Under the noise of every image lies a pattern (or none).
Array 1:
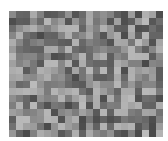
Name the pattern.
only noise
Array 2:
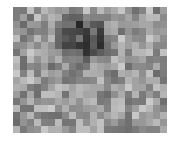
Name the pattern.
one block
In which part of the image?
top middle
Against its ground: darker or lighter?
darker
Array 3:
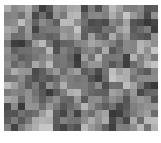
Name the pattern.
a checkerboard
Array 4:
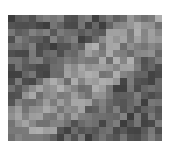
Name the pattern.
a diagonal band
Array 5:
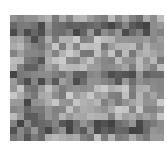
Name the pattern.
bands of rows crossing bands of columns
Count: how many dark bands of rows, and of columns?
3 and 1
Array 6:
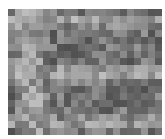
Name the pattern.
bands of rows crossing bands of columns
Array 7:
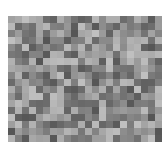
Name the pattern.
only noise
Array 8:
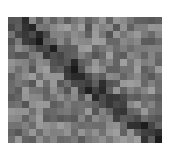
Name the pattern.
a diagonal band
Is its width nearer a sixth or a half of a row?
a sixth
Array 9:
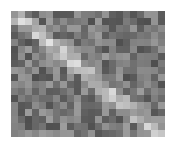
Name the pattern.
a diagonal band
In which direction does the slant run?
top left to bottom right
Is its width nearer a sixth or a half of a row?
a sixth
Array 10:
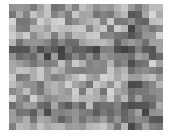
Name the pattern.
bands of rows crossing bands of columns
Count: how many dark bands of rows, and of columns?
2 and 1
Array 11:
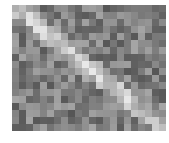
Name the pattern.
a diagonal band
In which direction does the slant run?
top left to bottom right
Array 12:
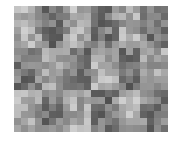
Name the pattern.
a checkerboard
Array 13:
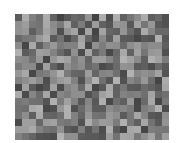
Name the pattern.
only noise
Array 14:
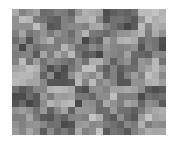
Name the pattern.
a checkerboard
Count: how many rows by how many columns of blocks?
5 by 5
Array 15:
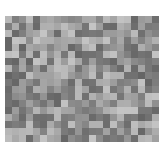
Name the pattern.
only noise
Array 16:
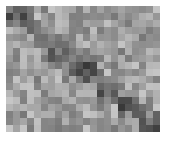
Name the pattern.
blocks along the diagonal
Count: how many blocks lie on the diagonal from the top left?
7
